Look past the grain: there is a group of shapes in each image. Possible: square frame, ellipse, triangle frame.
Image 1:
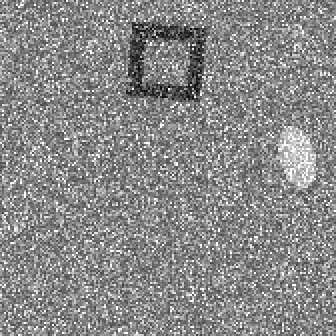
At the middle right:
ellipse
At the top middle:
square frame
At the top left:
nothing
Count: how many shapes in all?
2
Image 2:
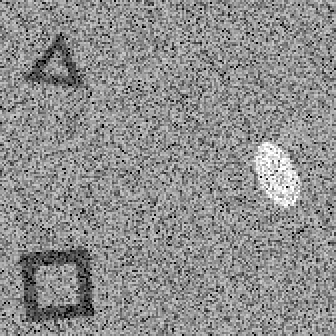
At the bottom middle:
nothing
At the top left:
triangle frame
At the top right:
nothing
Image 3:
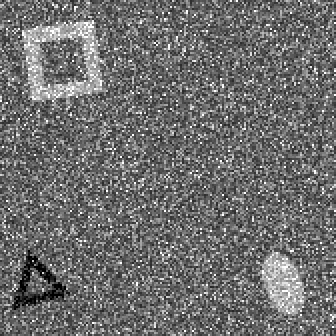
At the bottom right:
ellipse
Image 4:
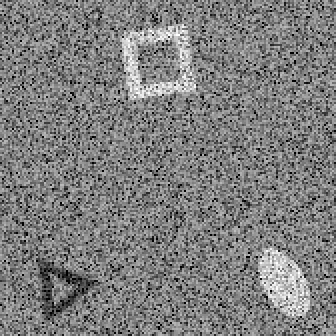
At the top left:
nothing
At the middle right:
nothing
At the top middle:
square frame
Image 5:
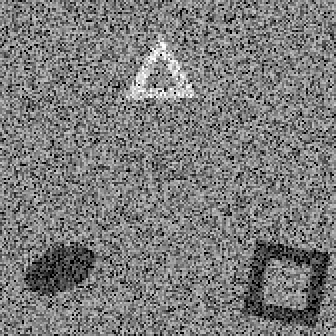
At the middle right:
nothing
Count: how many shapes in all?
3
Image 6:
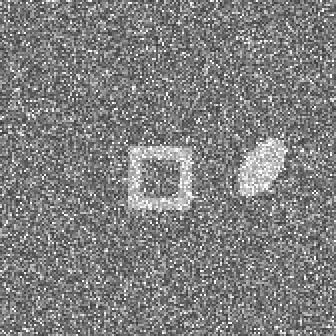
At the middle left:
nothing
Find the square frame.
centre
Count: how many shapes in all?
2
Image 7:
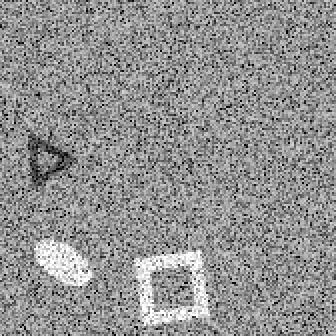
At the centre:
nothing
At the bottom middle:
square frame
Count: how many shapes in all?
3
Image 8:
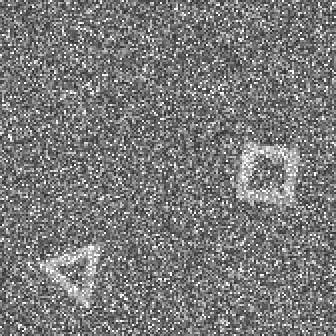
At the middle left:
nothing
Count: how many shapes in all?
2
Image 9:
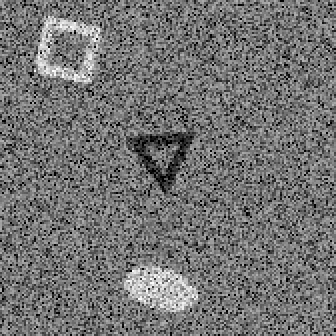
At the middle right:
nothing
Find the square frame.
top left
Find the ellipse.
bottom middle
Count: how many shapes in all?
3
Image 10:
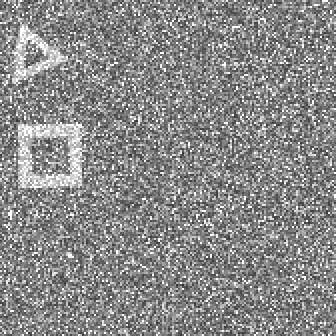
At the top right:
nothing
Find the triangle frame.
top left
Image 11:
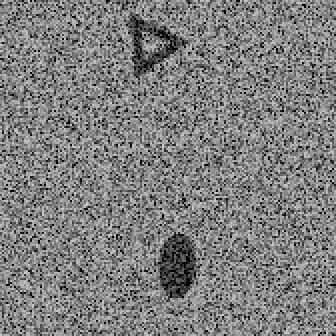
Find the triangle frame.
top middle
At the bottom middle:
ellipse
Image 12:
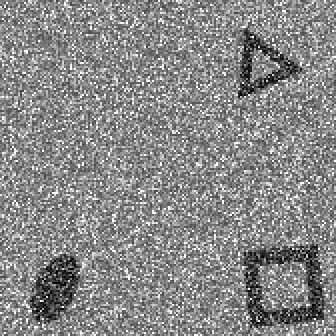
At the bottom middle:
nothing
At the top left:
nothing
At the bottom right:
square frame
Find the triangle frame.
top right
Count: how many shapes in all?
3
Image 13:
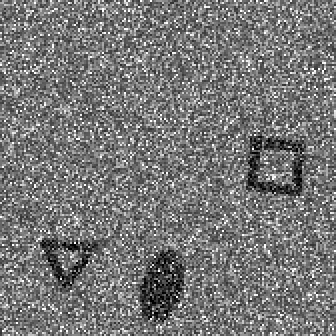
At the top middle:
nothing
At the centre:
nothing
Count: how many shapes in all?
3
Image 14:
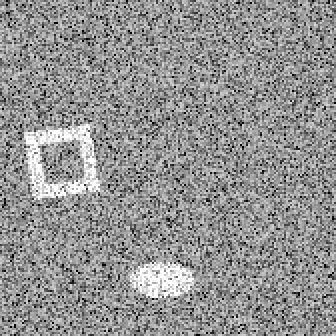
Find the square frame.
middle left
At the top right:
nothing
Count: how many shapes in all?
2
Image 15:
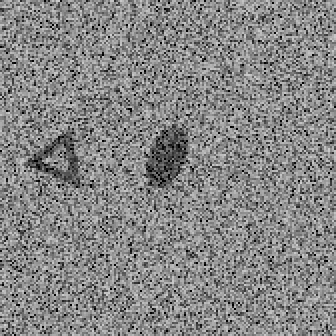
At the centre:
ellipse
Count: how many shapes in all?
2
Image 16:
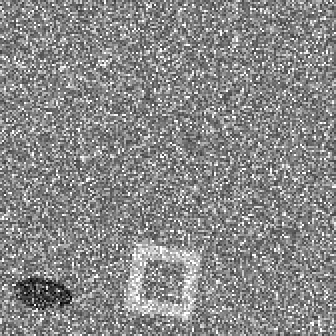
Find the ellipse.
bottom left
